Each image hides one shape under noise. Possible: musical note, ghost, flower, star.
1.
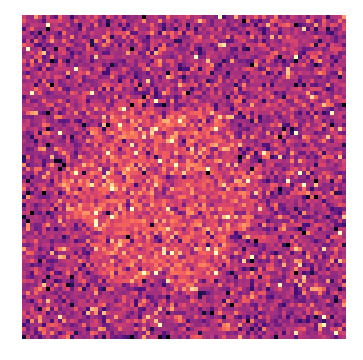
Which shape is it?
flower
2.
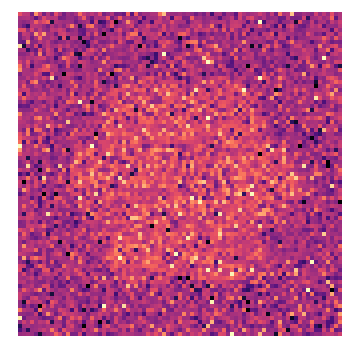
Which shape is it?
flower
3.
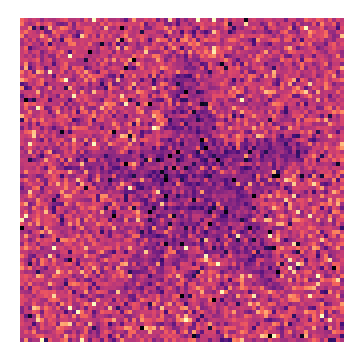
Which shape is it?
star
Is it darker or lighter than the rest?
darker
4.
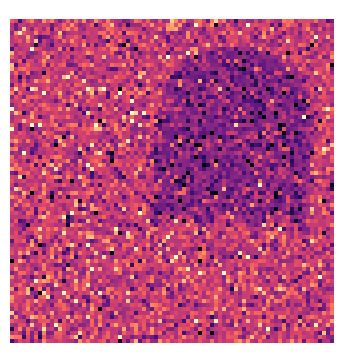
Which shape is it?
ghost
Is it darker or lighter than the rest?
darker
